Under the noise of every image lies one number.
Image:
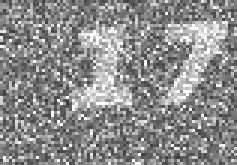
17
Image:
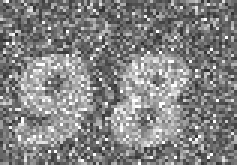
98
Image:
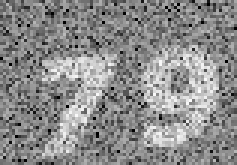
79
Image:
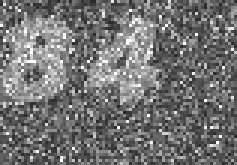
84
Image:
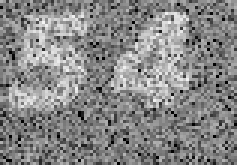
54
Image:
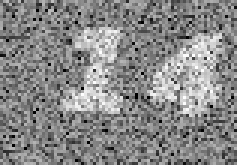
14
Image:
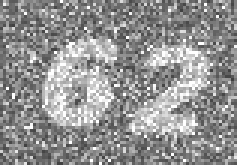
62
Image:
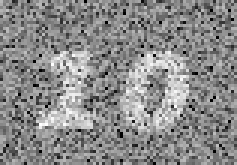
10
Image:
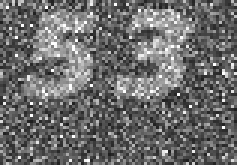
53
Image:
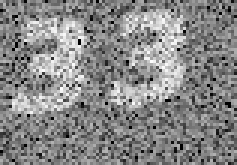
33
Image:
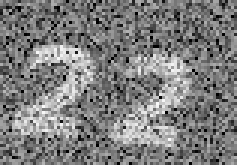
22
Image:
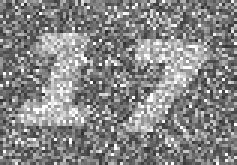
17
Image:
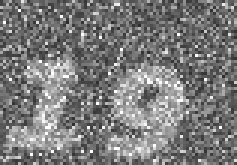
19
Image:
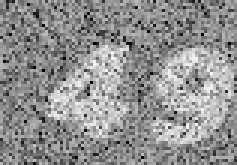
49
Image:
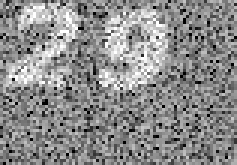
29
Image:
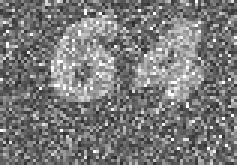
64
